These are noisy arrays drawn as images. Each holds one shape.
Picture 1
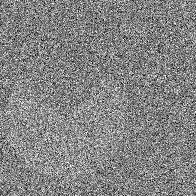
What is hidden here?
light disc with a wedge cut out
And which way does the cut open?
up
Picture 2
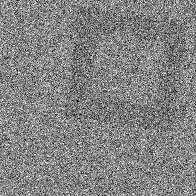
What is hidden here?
dark square frame
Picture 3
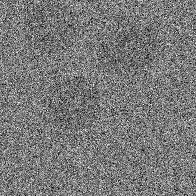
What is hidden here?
dark three dots
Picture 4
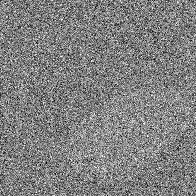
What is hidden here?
light ellipse
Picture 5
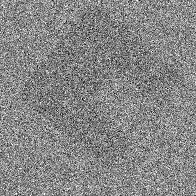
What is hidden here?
dark square with a notch
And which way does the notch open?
down and right
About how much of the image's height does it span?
nearly all
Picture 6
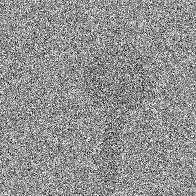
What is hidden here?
dark lollipop
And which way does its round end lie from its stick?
up
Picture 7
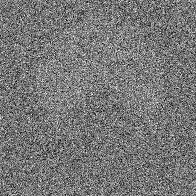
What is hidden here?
light disc with a wedge cut out
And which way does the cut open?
down
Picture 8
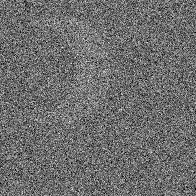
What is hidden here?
light crescent
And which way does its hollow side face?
left
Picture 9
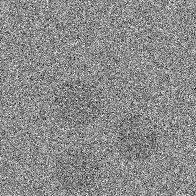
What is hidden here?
dark three dots
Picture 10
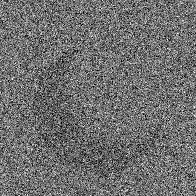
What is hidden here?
dark crescent
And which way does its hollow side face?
up and right
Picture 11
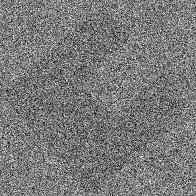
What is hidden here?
dark square with a notch
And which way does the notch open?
up and right
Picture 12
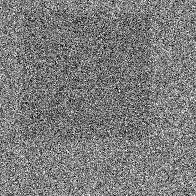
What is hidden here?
dark square
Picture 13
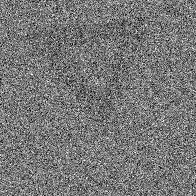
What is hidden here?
dark triangle frame
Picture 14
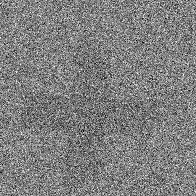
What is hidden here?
dark cross
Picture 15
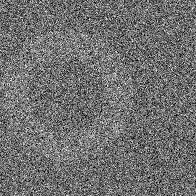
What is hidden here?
light ring
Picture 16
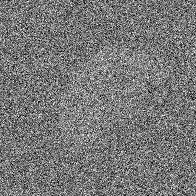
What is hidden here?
light half disc
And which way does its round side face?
up and left
